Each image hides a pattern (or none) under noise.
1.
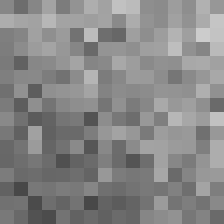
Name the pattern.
a smooth slope
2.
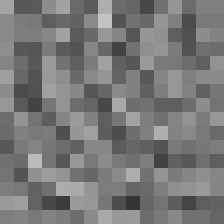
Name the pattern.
rings round one point
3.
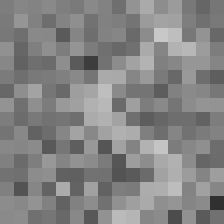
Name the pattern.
a wavy band
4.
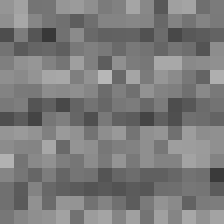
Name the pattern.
horizontal stripes
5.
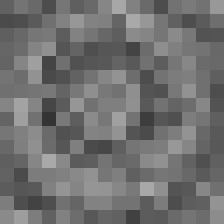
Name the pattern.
rings round one point
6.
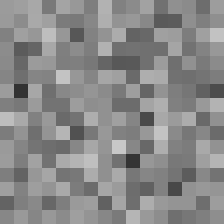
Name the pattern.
only noise
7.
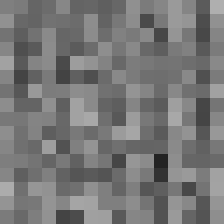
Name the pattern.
vertical stripes
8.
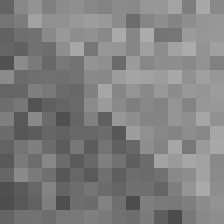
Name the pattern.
a sharp edge
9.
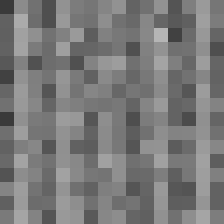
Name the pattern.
vertical stripes
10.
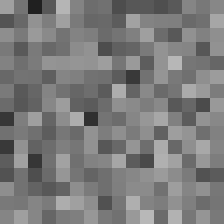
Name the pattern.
only noise
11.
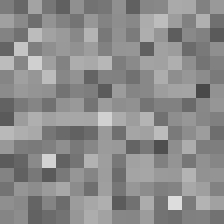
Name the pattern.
only noise
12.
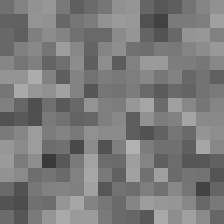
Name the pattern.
spokes from one point
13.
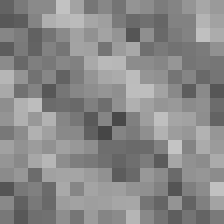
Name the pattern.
diagonal stripes
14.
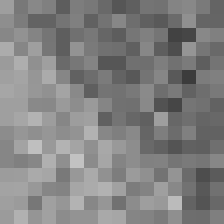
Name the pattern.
a sharp edge
